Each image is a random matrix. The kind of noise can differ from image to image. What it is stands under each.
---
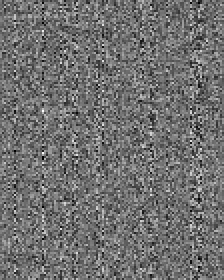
columns of uneven size
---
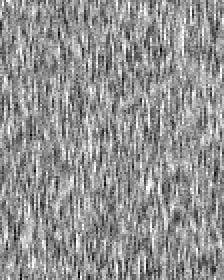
streaked along the columns
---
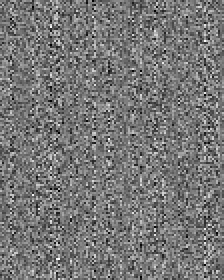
columns of uneven size
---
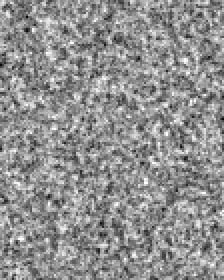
blotchy
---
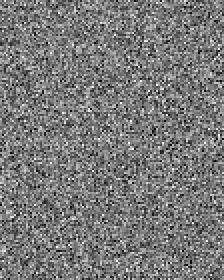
independent entries
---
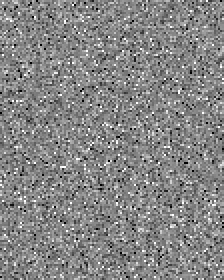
heavy tails
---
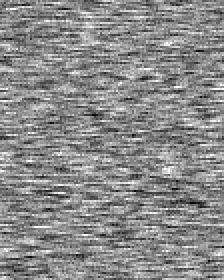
streaked along the rows
